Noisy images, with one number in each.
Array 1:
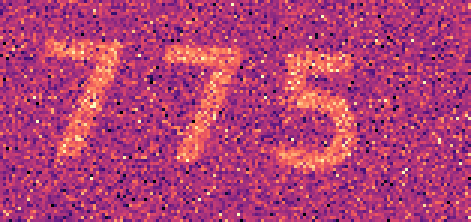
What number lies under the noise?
775
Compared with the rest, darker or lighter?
lighter
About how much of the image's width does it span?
two thirds
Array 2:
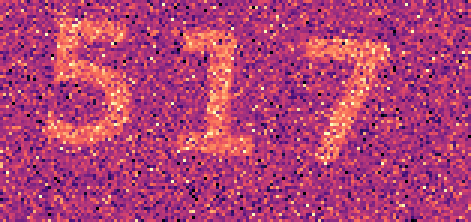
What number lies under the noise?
517
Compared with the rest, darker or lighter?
lighter
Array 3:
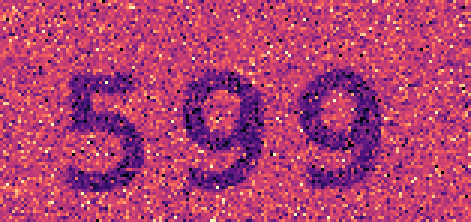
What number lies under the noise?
599
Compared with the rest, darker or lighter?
darker
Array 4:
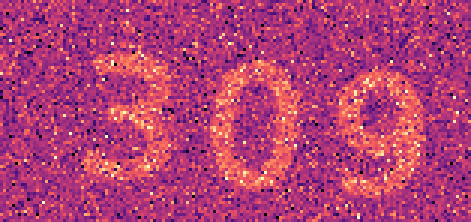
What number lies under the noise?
309
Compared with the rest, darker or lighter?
lighter
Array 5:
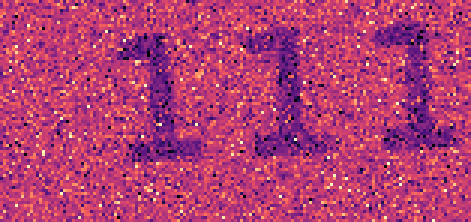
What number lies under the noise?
111
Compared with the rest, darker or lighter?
darker
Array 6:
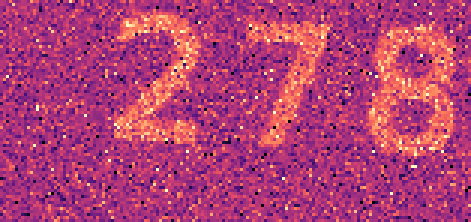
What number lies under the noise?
278
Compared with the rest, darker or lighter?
lighter
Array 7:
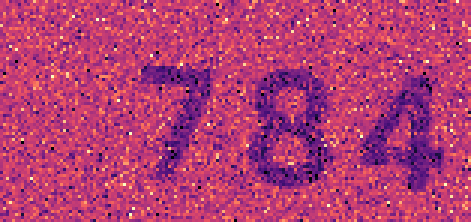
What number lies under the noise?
784
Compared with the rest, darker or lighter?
darker
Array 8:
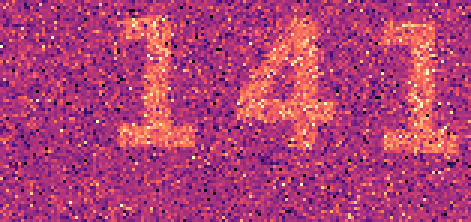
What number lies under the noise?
141
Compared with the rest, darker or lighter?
lighter
